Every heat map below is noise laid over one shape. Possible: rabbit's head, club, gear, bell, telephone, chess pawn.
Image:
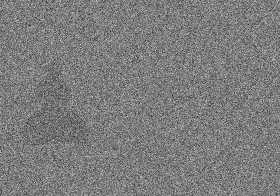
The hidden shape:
chess pawn
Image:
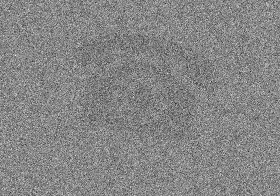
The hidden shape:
telephone
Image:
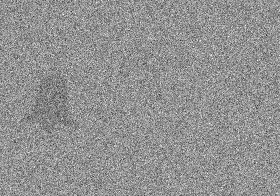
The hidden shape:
bell
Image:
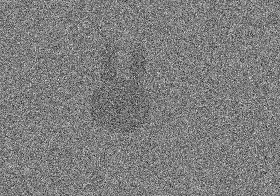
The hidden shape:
rabbit's head
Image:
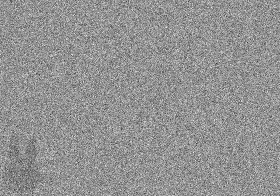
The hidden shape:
rabbit's head
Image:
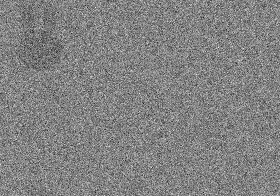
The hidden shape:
rabbit's head
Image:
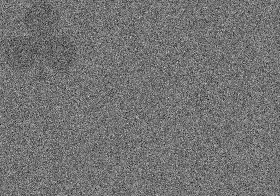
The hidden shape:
club
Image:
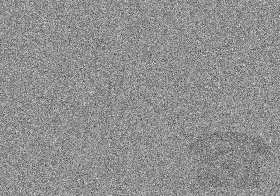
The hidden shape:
telephone
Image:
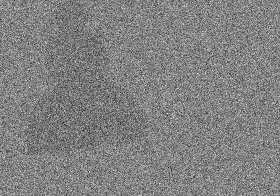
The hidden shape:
chess pawn
